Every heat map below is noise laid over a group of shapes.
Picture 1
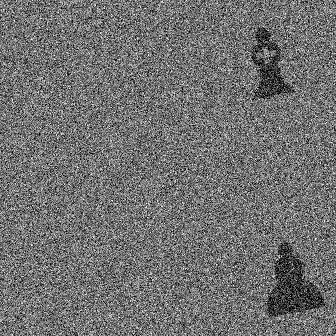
top right: chess bishop; bottom right: chess pawn
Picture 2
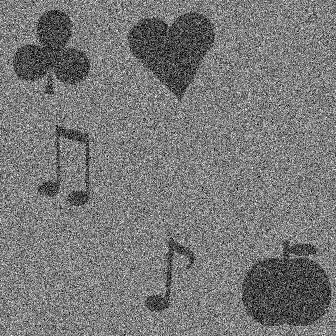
top left: club; top middle: heart; middle left: pair of musical notes; bottom middle: musical note; bottom right: apple
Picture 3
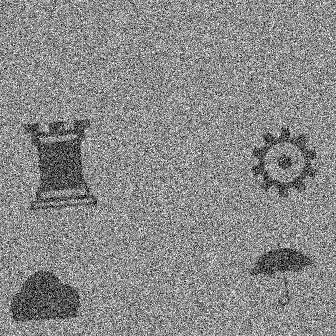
middle left: chess rook; middle right: gear; bottom left: cloud; bottom right: umbrella
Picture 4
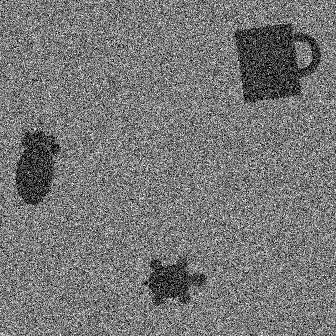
top right: cup; middle left: footprint; bottom middle: turtle
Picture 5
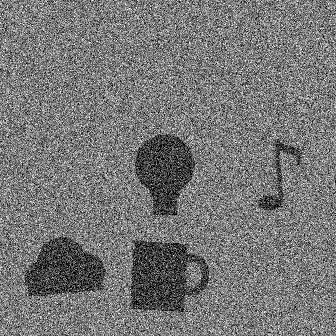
centre: light bulb; middle right: musical note; bottom left: cloud; bottom middle: cup
